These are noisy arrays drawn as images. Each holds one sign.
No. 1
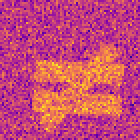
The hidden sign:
not-equal sign
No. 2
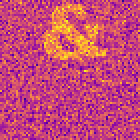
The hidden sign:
ampersand
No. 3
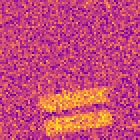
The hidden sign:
equals sign
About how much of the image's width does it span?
half
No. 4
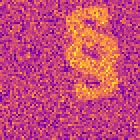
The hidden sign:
section sign
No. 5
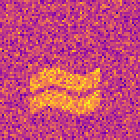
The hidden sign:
approximately sign
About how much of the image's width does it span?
half
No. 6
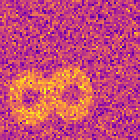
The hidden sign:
infinity sign
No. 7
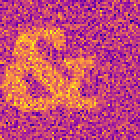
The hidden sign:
ampersand
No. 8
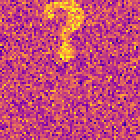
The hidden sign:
question mark
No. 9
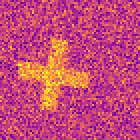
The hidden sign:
plus sign
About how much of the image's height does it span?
half
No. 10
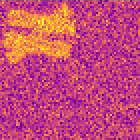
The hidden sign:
not-equal sign
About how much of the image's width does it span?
half
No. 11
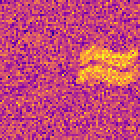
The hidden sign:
approximately sign
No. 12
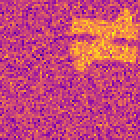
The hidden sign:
not-equal sign
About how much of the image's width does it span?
half
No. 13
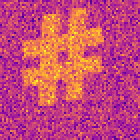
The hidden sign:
hash sign
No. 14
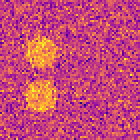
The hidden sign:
colon
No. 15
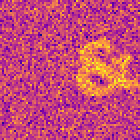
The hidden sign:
ampersand
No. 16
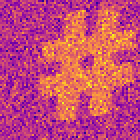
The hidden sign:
hash sign
